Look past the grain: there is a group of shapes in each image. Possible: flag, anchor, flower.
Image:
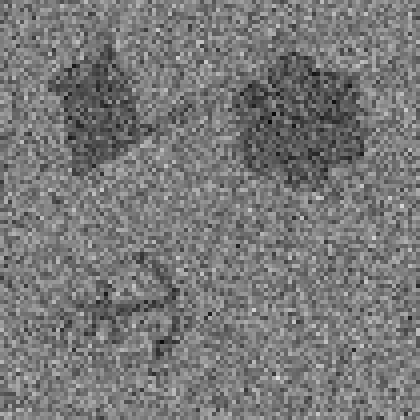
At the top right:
flower
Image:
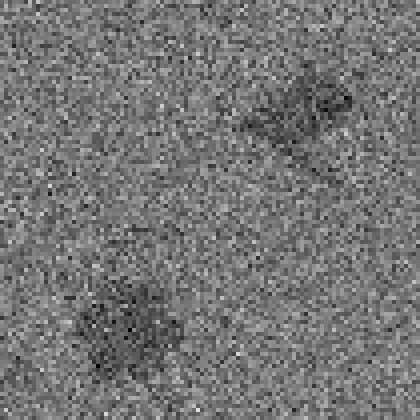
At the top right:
flag
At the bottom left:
flower
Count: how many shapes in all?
2
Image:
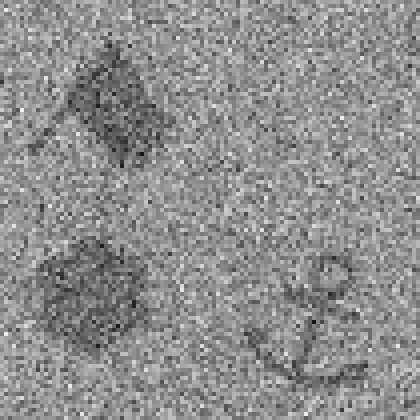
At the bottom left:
flower
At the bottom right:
anchor
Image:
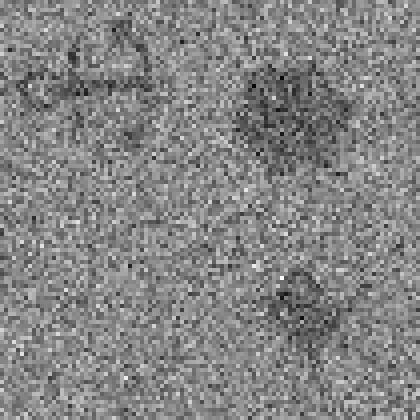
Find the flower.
top right
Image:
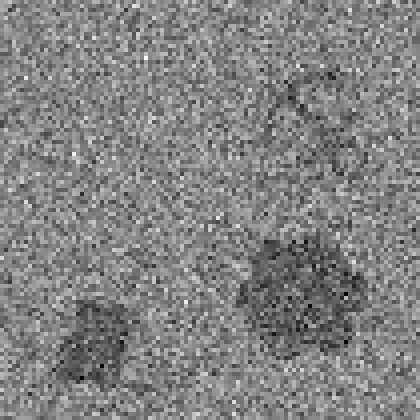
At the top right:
anchor
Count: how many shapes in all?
3
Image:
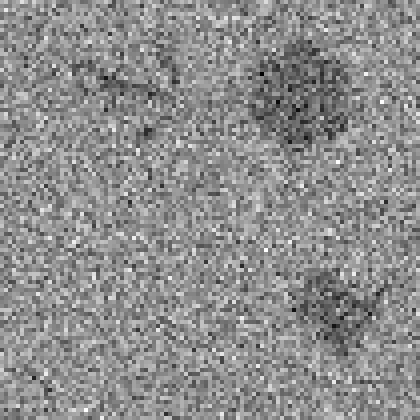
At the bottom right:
flag
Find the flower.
top right
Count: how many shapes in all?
3
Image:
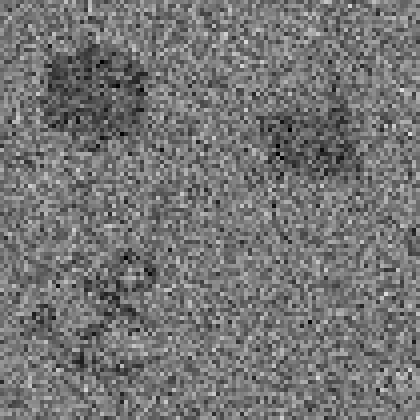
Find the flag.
top right
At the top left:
flower
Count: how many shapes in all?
3
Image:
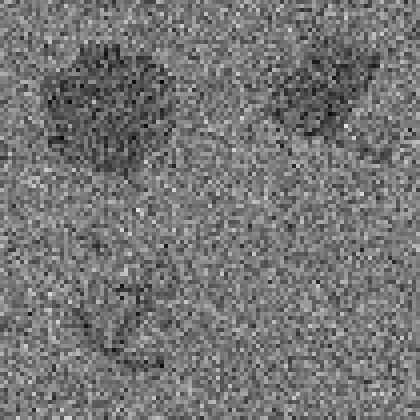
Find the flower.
top left
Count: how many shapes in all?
3
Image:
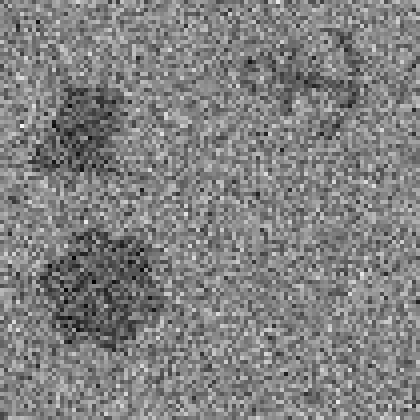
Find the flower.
bottom left
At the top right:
anchor
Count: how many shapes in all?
3
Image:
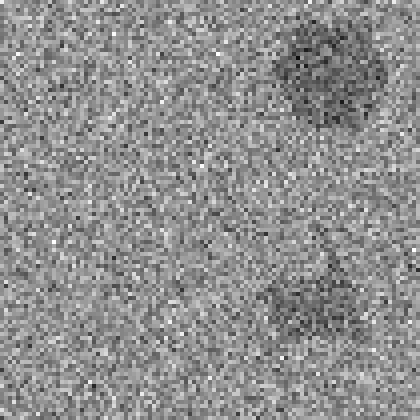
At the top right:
flower
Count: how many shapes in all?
2
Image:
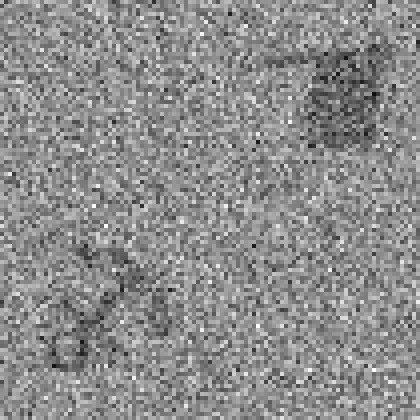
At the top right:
flag
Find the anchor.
bottom left
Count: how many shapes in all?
2
